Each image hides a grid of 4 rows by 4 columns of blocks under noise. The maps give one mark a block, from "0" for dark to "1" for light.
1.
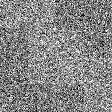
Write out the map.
1 1 0 0
0 1 1 0
0 1 1 1
0 0 0 1
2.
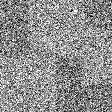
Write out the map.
0 1 1 0
0 1 1 1
1 1 0 1
1 1 0 0
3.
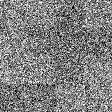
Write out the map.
1 1 0 1
1 0 0 0
1 1 0 1
0 0 1 1
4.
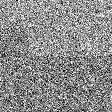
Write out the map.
1 1 1 1
0 1 1 1
0 0 0 0
0 0 0 0
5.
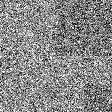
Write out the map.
1 1 0 0
1 1 0 0
1 1 1 1
1 1 1 0
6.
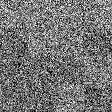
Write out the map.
1 1 1 1
0 1 1 0
0 0 0 1
0 0 1 0
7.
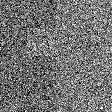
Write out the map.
0 0 1 1
0 1 1 1
0 0 1 1
0 0 1 1
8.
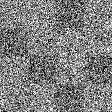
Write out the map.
1 1 0 1
0 1 1 1
1 0 1 0
1 1 0 1
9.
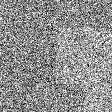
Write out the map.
0 0 0 0
0 0 1 1
0 0 1 1
0 0 0 1
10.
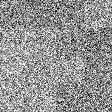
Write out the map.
0 0 0 1
1 1 0 0
1 1 1 0
1 1 0 0
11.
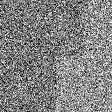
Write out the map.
0 0 0 1
0 0 0 1
0 0 1 1
0 0 1 1
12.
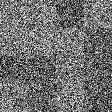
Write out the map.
1 1 0 1
1 1 1 0
0 0 1 0
1 0 1 0
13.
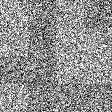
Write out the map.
1 0 1 0
1 0 1 1
0 0 1 1
1 0 0 0
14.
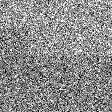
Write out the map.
1 1 1 1
0 1 1 1
0 0 0 0
0 0 0 0
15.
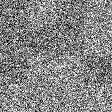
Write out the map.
0 1 0 1
0 0 0 1
0 1 1 0
1 1 1 1
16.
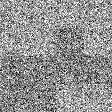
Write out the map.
1 1 1 1
1 1 0 1
0 0 0 0
0 0 1 1
